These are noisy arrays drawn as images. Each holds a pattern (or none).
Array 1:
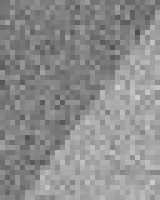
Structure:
a sharp edge
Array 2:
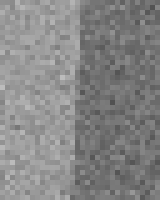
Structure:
a sharp edge
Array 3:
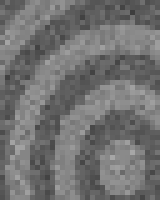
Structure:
rings round one point
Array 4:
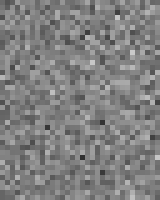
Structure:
only noise
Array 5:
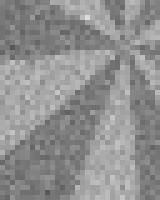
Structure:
spokes from one point
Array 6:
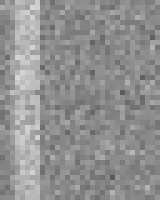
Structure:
one vertical stripe
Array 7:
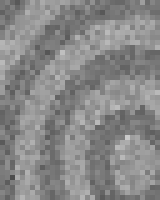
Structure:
rings round one point
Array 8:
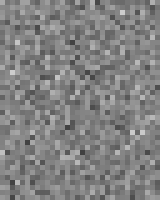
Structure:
only noise
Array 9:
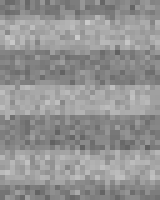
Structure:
horizontal stripes
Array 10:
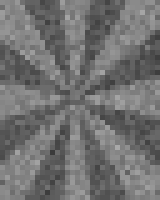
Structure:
spokes from one point
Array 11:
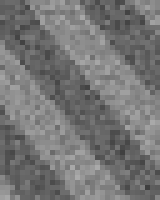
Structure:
diagonal stripes
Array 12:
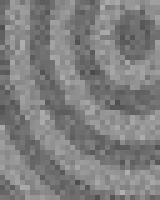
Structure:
rings round one point
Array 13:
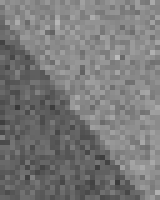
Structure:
a sharp edge
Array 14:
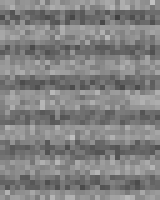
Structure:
horizontal stripes
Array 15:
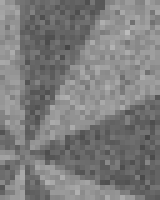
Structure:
spokes from one point
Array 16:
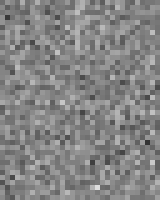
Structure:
only noise
